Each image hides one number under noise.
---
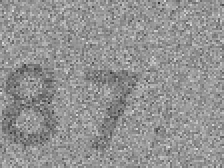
87
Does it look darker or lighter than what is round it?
darker
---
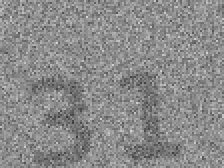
31
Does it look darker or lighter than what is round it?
darker
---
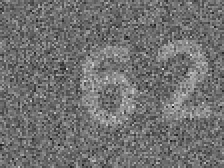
62
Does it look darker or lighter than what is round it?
lighter
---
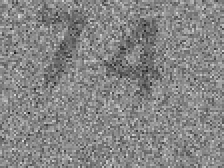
74
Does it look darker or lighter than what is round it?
darker
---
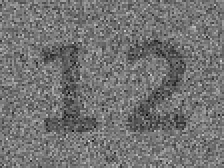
12
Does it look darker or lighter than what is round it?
darker
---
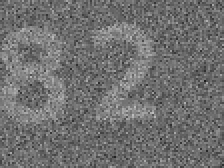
82
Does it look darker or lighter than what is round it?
lighter
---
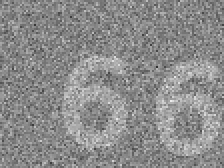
66
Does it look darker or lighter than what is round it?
lighter
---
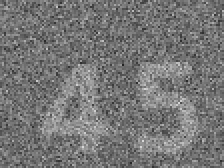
45
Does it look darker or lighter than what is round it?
lighter
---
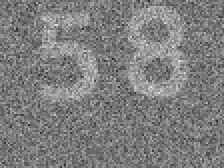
58
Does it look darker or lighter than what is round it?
lighter
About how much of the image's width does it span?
two thirds
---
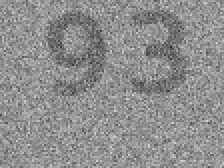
93
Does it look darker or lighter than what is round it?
darker
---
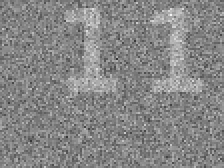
11
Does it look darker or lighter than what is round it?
lighter
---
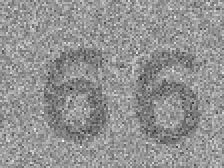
66
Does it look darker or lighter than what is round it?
darker
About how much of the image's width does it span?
two thirds
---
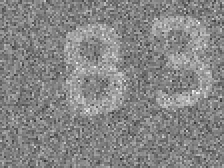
83
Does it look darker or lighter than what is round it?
lighter
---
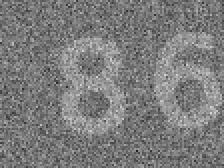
86
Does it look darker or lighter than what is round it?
lighter
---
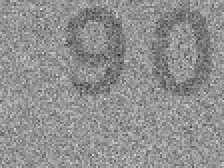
90
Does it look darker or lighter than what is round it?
darker
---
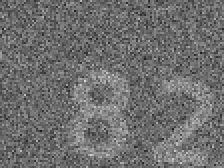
82
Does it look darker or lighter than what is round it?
lighter
